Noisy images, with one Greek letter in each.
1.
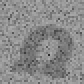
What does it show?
dark omega
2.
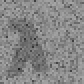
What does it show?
dark lambda
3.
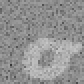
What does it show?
light sigma
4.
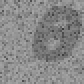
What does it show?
dark theta
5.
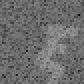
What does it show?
light xi
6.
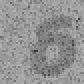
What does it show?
dark delta
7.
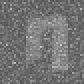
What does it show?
light eta
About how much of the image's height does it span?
two thirds
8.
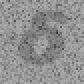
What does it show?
dark delta
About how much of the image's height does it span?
two thirds
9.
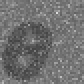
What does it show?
dark theta
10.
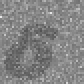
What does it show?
dark delta
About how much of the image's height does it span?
two thirds
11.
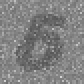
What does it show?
dark delta
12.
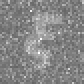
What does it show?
light xi
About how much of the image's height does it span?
two thirds
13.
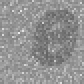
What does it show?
dark theta
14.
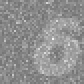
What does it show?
light delta
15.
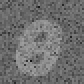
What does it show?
light theta
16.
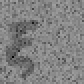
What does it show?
dark xi
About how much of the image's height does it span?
two thirds
